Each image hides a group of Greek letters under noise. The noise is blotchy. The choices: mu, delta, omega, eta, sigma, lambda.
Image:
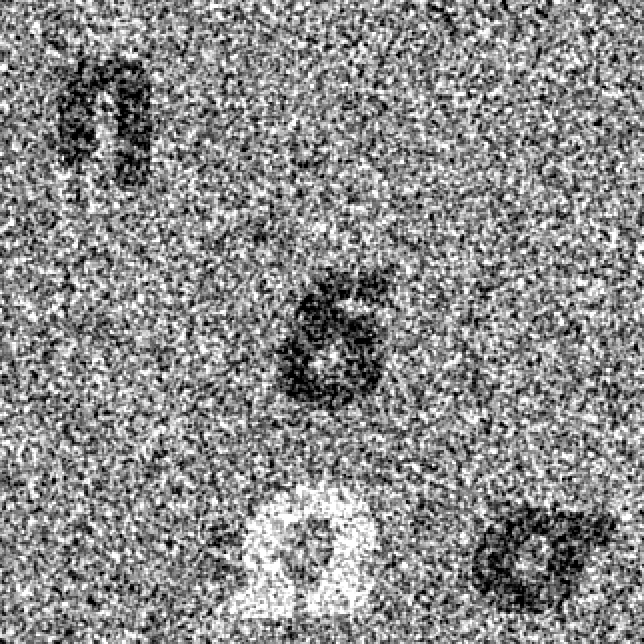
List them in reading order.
top left: dark eta; centre: dark delta; bottom middle: light omega; bottom right: dark sigma
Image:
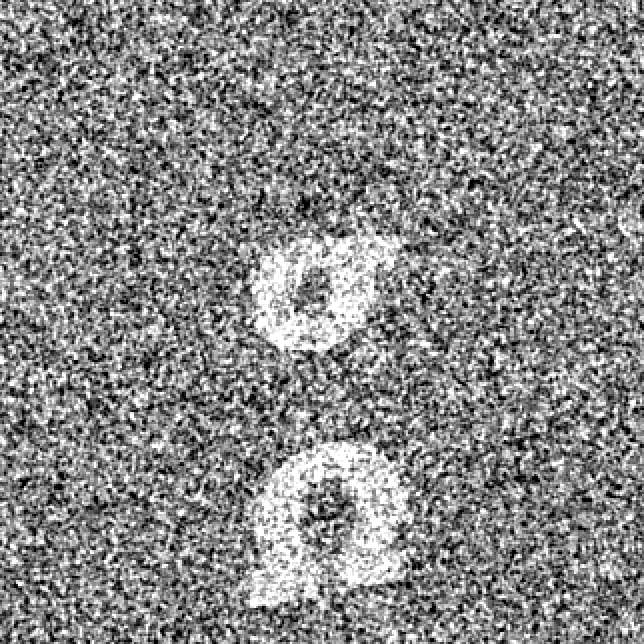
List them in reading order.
centre: light sigma; bottom middle: light omega
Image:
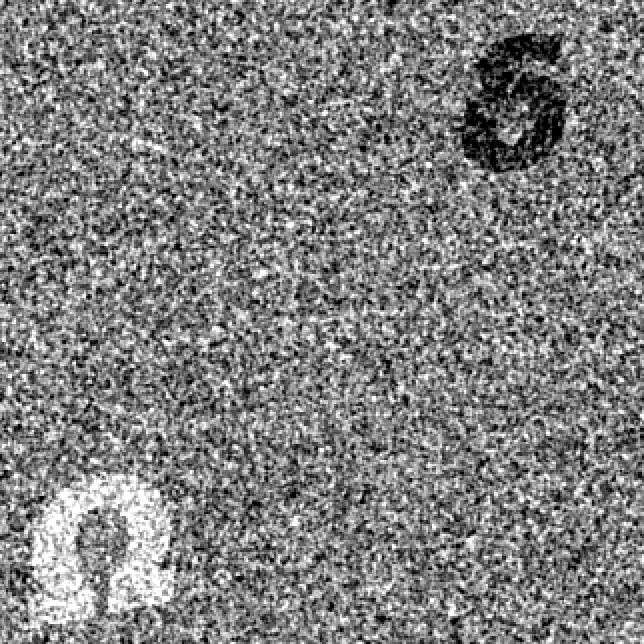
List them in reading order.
top right: dark delta; bottom left: light omega
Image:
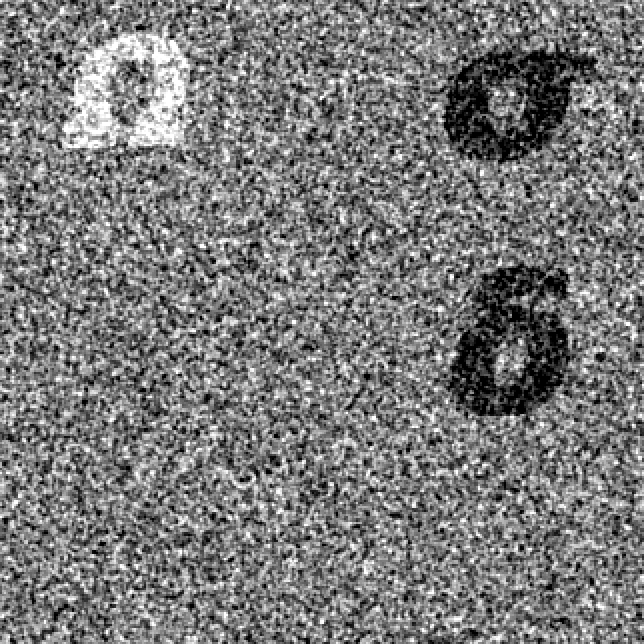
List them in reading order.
top left: light omega; top right: dark sigma; middle right: dark delta
